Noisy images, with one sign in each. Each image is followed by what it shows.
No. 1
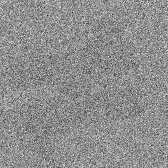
dark not-equal sign
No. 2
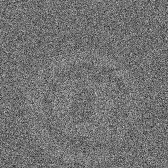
light at sign
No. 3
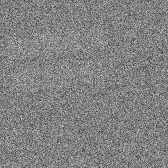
light equals sign
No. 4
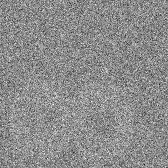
light infinity sign
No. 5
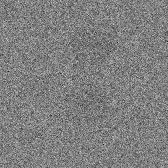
dark colon
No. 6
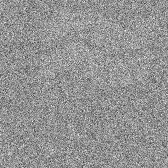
light approximately sign
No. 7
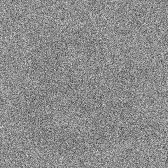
dark ampersand
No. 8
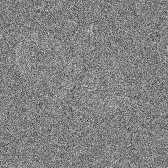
light percent sign
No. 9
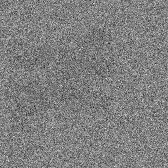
dark not-equal sign
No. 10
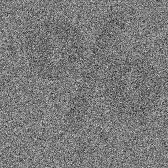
dark percent sign
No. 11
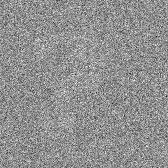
light question mark
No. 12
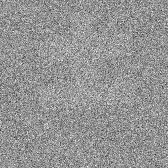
light plus-minus sign
